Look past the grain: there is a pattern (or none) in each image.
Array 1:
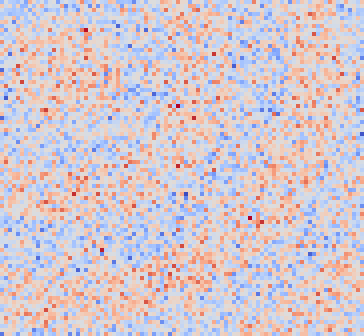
rings round one point
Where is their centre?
top left
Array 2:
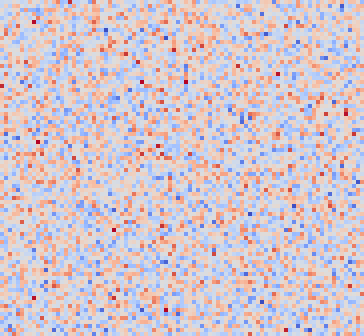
only noise
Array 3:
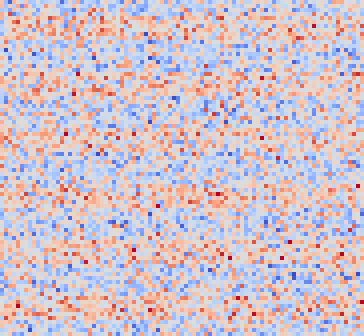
horizontal stripes
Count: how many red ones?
6
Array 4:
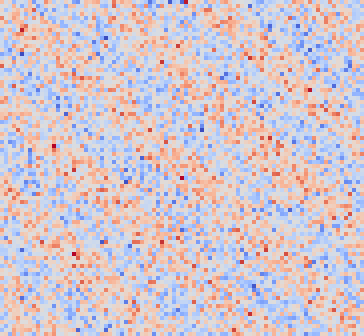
diagonal stripes
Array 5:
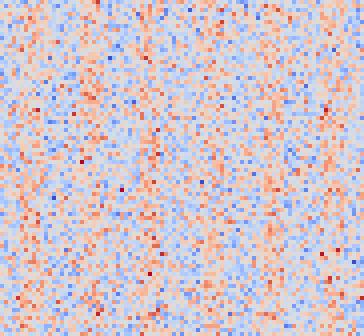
vertical stripes
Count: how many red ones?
6
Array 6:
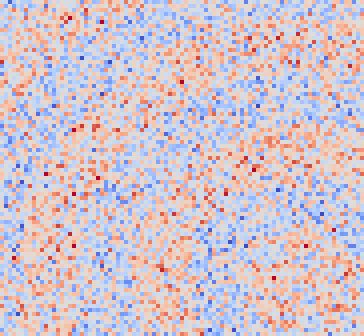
rings round one point
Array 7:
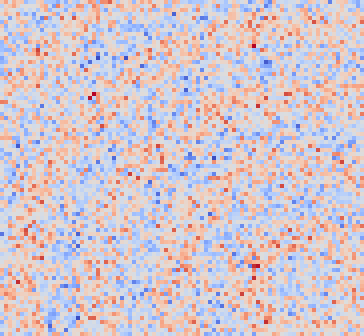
rings round one point
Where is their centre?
bottom right
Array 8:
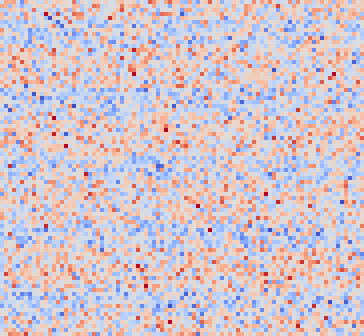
horizontal stripes
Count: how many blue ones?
5
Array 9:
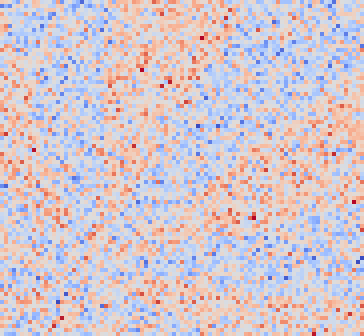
spokes from one point
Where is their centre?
bottom left
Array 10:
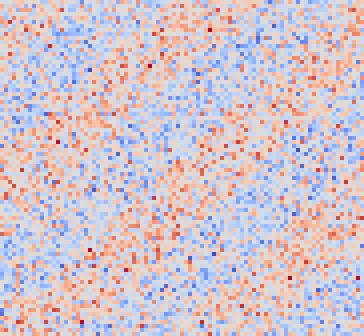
diagonal stripes
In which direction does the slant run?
bottom left to top right
